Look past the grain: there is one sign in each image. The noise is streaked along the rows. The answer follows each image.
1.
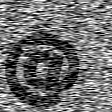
dark at sign
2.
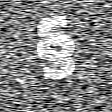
light section sign
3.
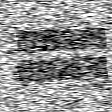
dark equals sign
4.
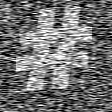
light hash sign
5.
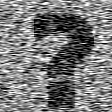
dark question mark
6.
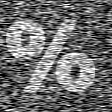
light percent sign
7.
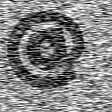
dark at sign
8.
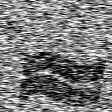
dark approximately sign
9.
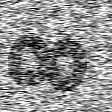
dark infinity sign
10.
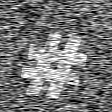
light hash sign
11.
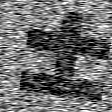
dark plus-minus sign
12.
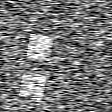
light colon
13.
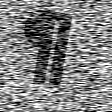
dark pilcrow
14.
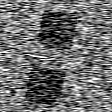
dark colon
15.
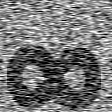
dark infinity sign
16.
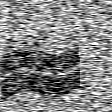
dark approximately sign
